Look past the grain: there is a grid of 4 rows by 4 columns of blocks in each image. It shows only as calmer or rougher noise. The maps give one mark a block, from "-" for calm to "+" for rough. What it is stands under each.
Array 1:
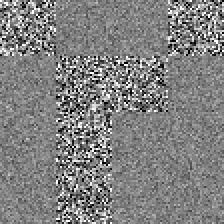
+ - - +
- + + -
- + - -
- + - -
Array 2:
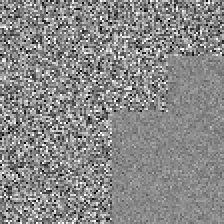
+ + + +
+ + + -
+ + - -
+ + - -
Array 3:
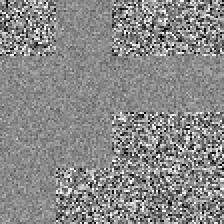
+ - + +
- - - -
- - + +
- + + +
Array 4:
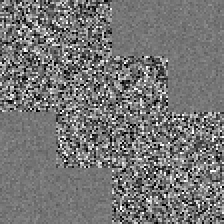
+ + - -
+ + + -
- + + +
- - + +
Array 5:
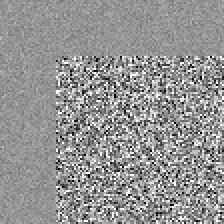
- - - -
- + + +
- + + +
- + + +
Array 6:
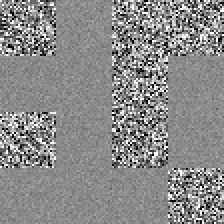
+ - + +
- - + -
+ - + -
- - - +
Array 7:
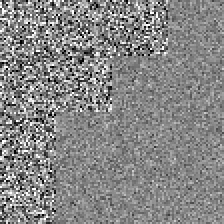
+ + + -
+ + - -
+ - - -
+ - - -
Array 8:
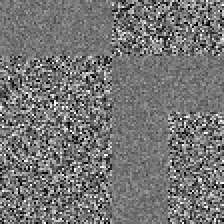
- - + +
+ + - -
+ + - +
+ + - +
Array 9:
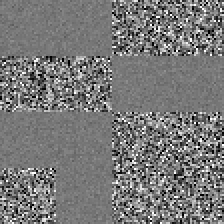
- - + +
+ + - -
- - + +
+ - + +
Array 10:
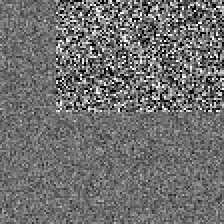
- + + +
- + + +
- - - -
- - - -
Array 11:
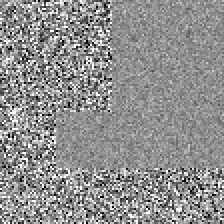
+ + - -
+ + - -
+ - - -
+ + + +
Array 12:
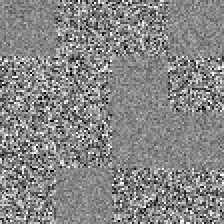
- + + -
+ + - +
+ + - -
+ - + +
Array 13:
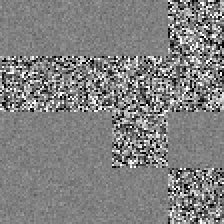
- - - +
+ + + +
- - + -
- - - +
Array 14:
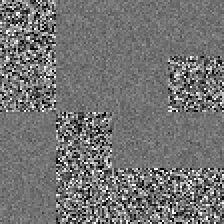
+ - - -
+ - - +
- + - -
- + + +
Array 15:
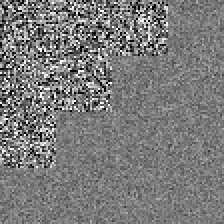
+ + + -
+ + - -
+ - - -
- - - -
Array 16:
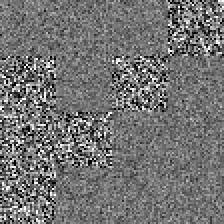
- - - +
+ - + -
+ + - -
+ - - -
